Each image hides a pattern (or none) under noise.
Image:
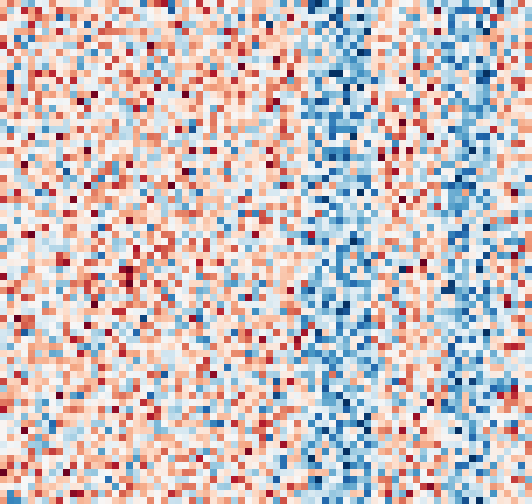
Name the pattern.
bands of columns
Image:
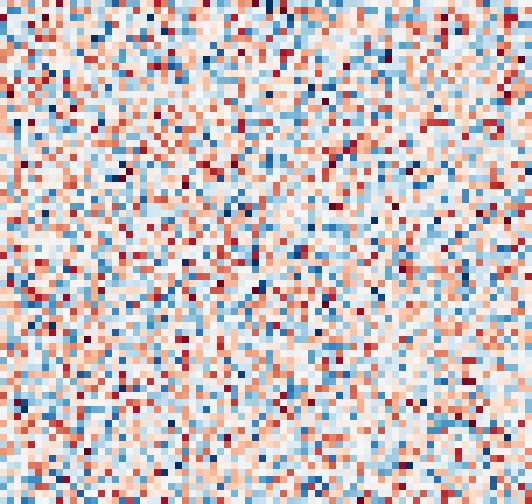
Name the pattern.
only noise
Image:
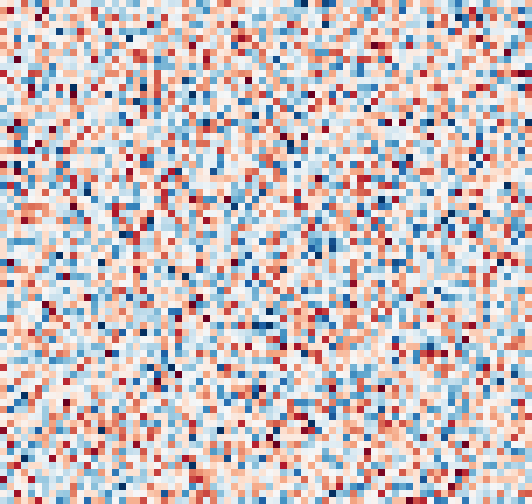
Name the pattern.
only noise
